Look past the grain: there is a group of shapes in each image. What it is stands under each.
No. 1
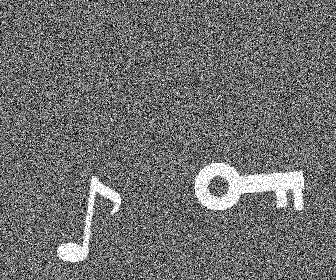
bottom left: musical note; bottom right: key
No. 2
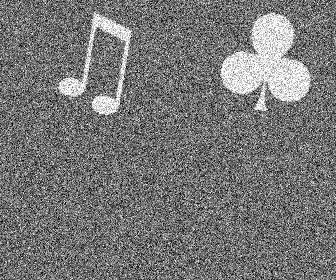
top left: pair of musical notes; top right: club
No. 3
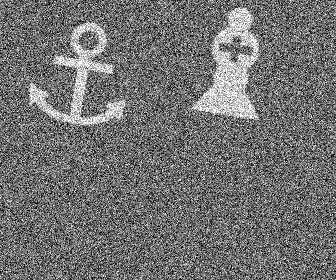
top left: anchor; top right: chess bishop
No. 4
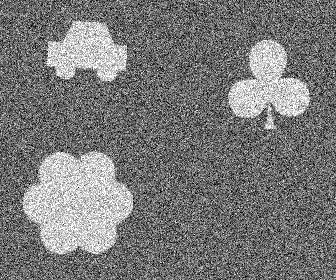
top left: car; top right: club; bottom left: flower
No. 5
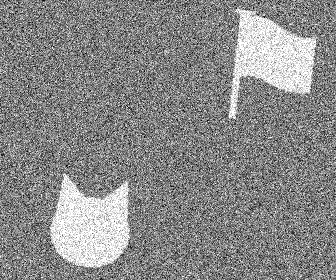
top right: flag; bottom left: cat's head
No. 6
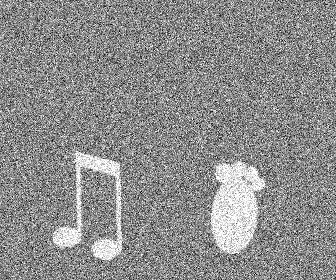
bottom left: pair of musical notes; bottom right: footprint
